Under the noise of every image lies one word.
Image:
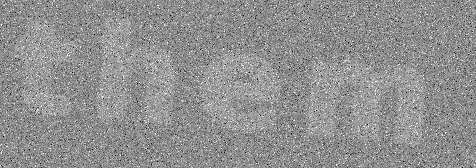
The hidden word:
them
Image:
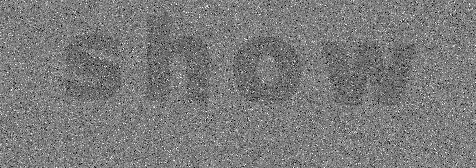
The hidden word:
show
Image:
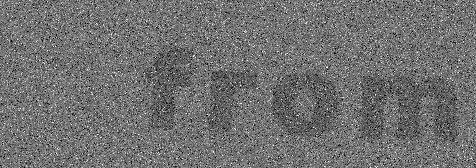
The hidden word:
from
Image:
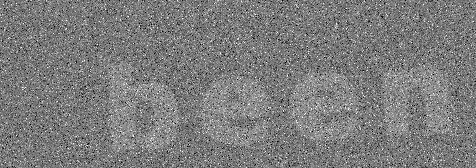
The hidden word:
been
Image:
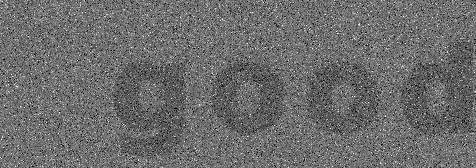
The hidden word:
good
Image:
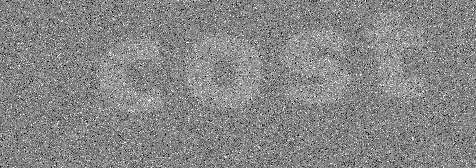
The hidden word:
cost
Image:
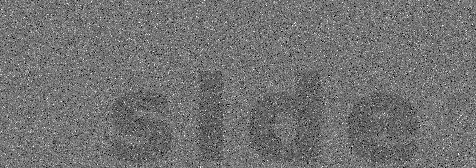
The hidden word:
side
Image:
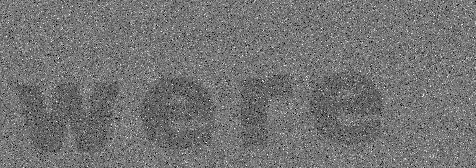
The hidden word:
were
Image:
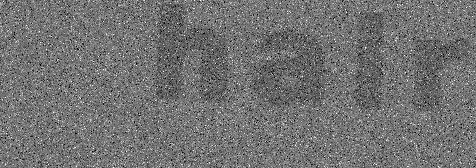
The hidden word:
hair
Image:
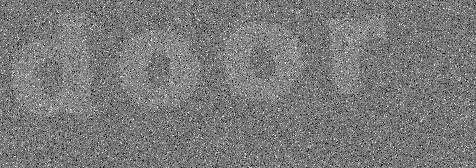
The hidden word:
door
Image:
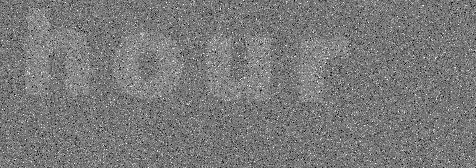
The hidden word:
hour
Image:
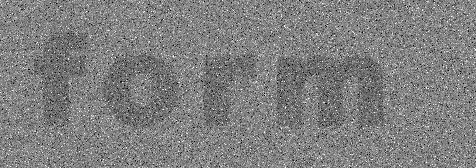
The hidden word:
form
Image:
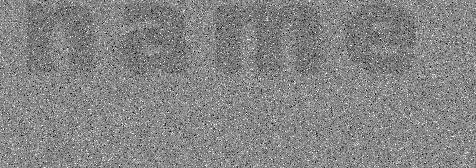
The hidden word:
name
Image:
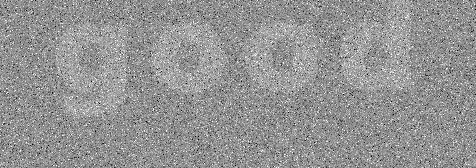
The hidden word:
good
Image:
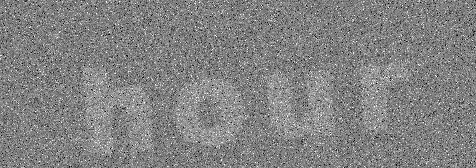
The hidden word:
hour
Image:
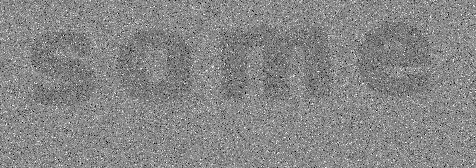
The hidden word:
some
